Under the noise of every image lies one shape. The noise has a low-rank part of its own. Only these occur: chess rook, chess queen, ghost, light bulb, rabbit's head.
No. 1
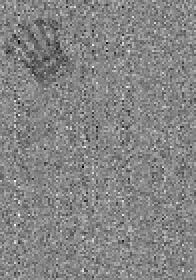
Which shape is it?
chess queen
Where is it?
top left
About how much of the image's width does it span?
a third
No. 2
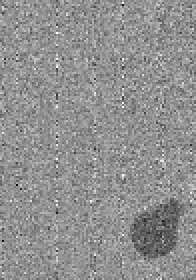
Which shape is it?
light bulb
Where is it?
bottom right
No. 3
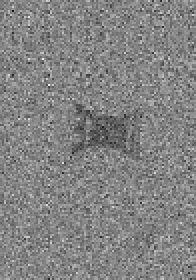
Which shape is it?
chess rook
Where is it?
centre
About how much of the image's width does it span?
a third
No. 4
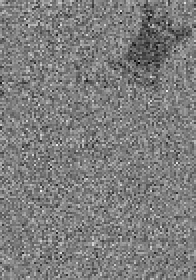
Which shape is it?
chess rook
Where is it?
top right
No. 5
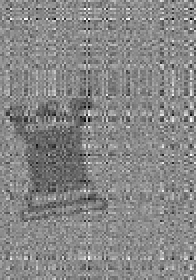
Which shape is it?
chess rook
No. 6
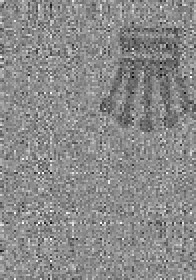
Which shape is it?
chess queen
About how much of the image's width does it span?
half
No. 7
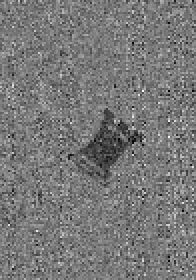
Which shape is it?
chess rook
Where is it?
centre
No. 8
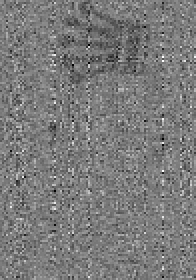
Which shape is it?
chess queen
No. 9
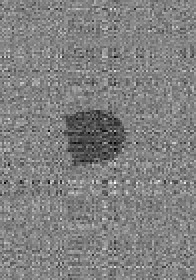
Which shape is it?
ghost
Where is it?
centre
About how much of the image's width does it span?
a third
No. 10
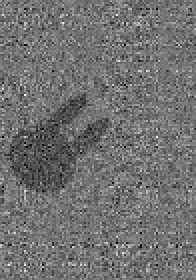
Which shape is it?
rabbit's head
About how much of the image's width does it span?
half
